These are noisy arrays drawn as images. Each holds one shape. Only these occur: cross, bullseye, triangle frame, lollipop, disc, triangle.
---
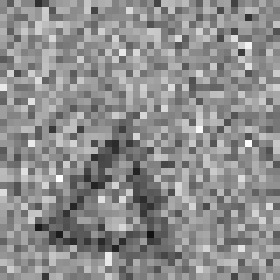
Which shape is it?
triangle frame
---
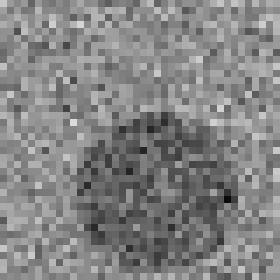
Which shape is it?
disc
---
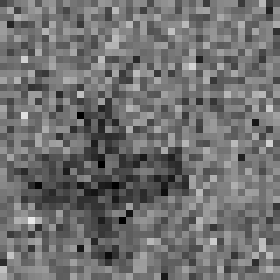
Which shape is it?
cross
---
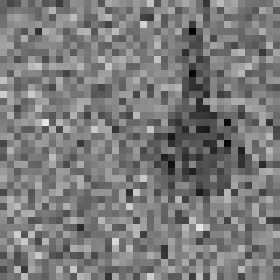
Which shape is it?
lollipop
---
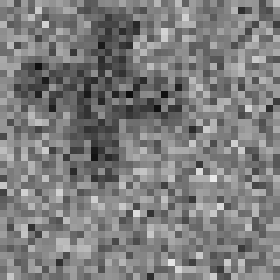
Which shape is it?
cross
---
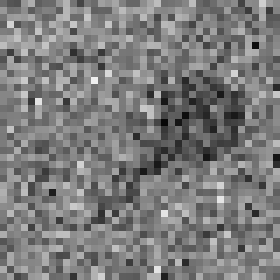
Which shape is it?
lollipop
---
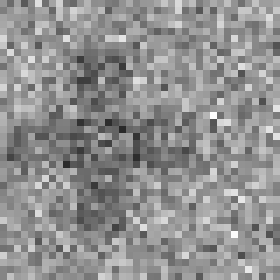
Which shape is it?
cross
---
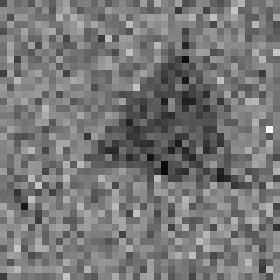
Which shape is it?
triangle
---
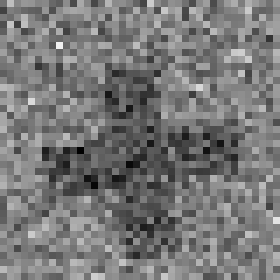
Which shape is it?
cross
